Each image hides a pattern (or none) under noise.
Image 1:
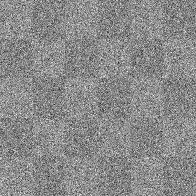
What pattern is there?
a checkerboard
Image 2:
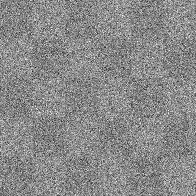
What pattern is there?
a checkerboard
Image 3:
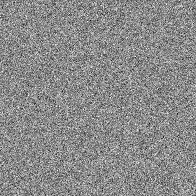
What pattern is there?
only noise
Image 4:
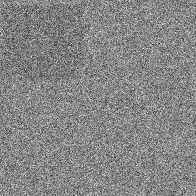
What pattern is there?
one block
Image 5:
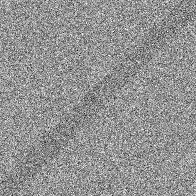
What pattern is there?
a diagonal band
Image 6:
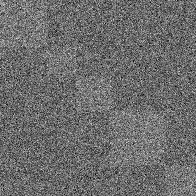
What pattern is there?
blocks along the diagonal
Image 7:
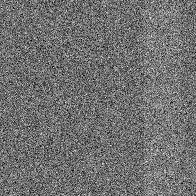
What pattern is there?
one band of columns
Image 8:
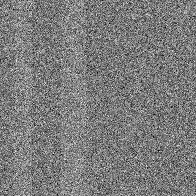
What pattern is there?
bands of columns
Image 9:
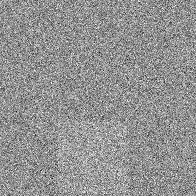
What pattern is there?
one block
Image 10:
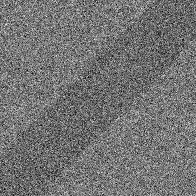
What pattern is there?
a diagonal band
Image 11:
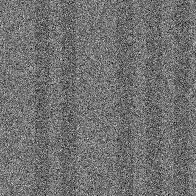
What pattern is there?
bands of columns
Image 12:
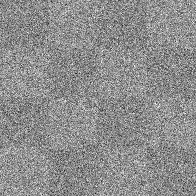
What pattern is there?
a checkerboard
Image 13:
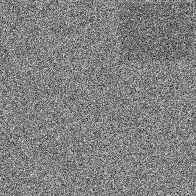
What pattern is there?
one block
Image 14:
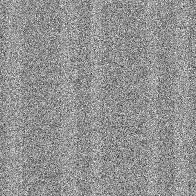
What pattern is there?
bands of columns
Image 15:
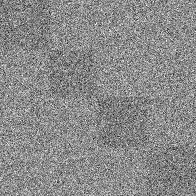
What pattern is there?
blocks along the diagonal
